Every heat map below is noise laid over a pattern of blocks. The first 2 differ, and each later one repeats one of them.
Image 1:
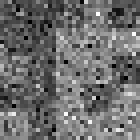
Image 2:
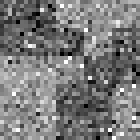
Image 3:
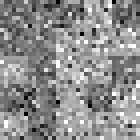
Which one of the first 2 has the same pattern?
1
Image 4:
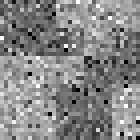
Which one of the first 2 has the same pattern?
2
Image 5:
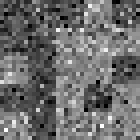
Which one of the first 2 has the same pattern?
1
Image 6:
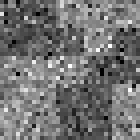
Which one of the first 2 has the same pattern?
2
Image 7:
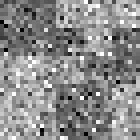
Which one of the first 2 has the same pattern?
2
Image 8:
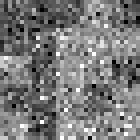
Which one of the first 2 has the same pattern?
1
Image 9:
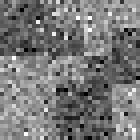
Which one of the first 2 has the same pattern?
2
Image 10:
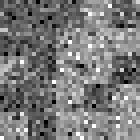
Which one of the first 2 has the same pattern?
1
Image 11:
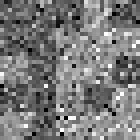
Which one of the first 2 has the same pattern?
1
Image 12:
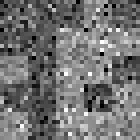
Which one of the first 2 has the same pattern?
1
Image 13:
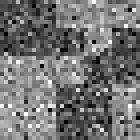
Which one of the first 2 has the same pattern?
2
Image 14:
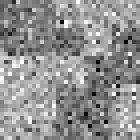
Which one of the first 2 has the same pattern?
2
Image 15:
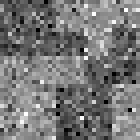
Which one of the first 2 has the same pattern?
2
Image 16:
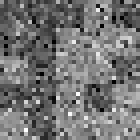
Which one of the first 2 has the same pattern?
1
